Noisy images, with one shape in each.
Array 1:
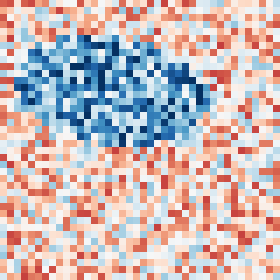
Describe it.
blue ellipse
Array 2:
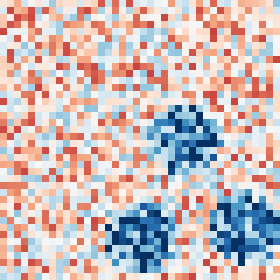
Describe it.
blue three dots
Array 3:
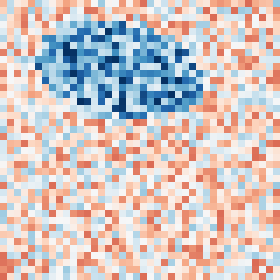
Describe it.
blue ellipse
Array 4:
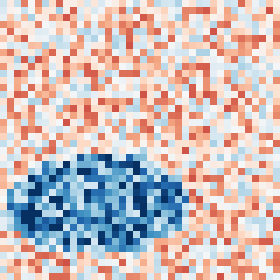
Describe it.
blue ellipse
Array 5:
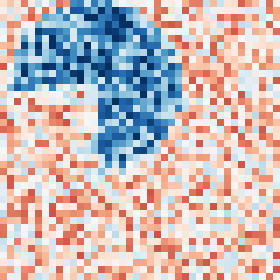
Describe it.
blue disc with a wedge cut out
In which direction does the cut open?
down and left
